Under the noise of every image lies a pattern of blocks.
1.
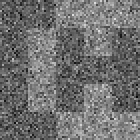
top and bottom mirror each other
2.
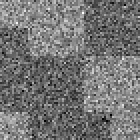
mirrored about the diagonal from the bottom left
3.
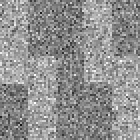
the same after a half turn
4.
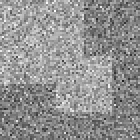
mirrored about the diagonal from the top left
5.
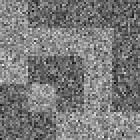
mirrored about the diagonal from the bottom left
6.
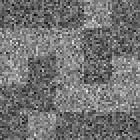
the same after a half turn
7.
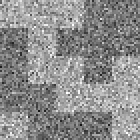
mirrored about the diagonal from the bottom left
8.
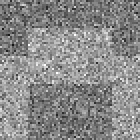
left and right mirror each other
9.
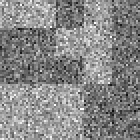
no symmetry
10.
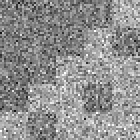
mirrored about the diagonal from the top left
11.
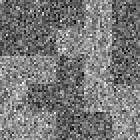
no symmetry
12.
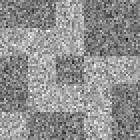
mirrored about the diagonal from the bottom left
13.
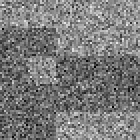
no symmetry
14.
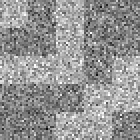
mirrored about the diagonal from the top left
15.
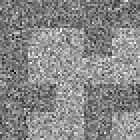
mirrored about the diagonal from the top left
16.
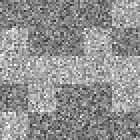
the same after a half turn
